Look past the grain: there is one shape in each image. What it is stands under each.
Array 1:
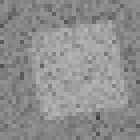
square
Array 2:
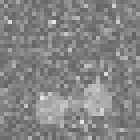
dumbbell
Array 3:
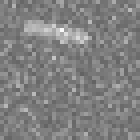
bar
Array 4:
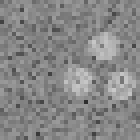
three dots
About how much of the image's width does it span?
half
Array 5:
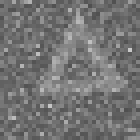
triangle frame
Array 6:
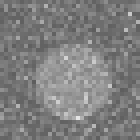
disc
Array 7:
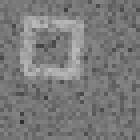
square frame
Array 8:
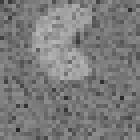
disc with a wedge cut out
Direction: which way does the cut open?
right
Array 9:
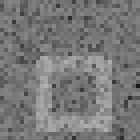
square frame
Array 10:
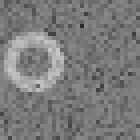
ring
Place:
middle left
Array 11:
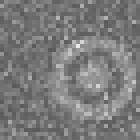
bullseye
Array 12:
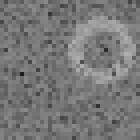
ring
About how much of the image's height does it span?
half
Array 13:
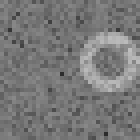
ring
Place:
middle right
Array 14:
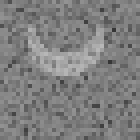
crescent
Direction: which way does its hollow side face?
up
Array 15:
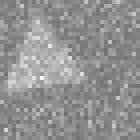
triangle
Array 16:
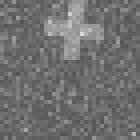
cross
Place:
top middle
